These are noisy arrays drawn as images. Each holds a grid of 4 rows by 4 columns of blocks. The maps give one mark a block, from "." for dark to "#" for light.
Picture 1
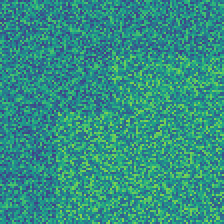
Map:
. . . .
. . # #
. # # #
. # # #
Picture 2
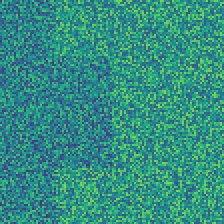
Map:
. # # #
. . # #
. . # #
. # # #
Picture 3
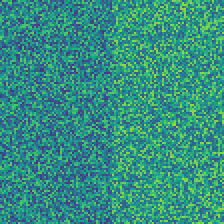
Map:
. . # #
. . # #
. . # #
. . # #
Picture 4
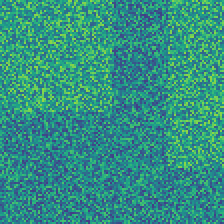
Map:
# # . #
# # . #
. . . #
. . . .
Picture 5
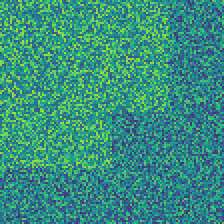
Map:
# # # .
# # # .
# # . .
. . . .
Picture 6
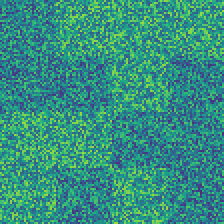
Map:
. # # #
. . # .
# # . .
# . # .
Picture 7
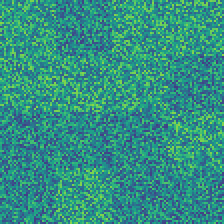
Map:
# . # #
# # # .
. . . #
. # . .
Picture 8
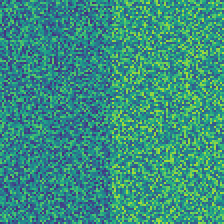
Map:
. . # #
. . # #
. . # #
. . # #
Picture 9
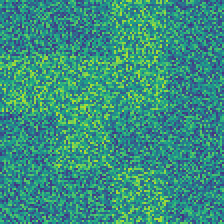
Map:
. . # .
# # # .
. # . .
. . # .
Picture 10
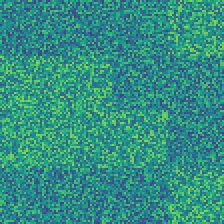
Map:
. . . #
# # . .
# # # .
. . . #
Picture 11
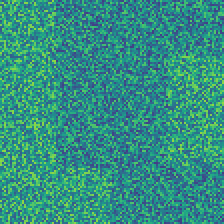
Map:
# . . .
# . . #
# . . #
# # . .
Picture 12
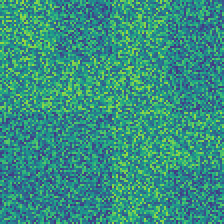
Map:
# . # .
# # # .
. . # #
. . # .
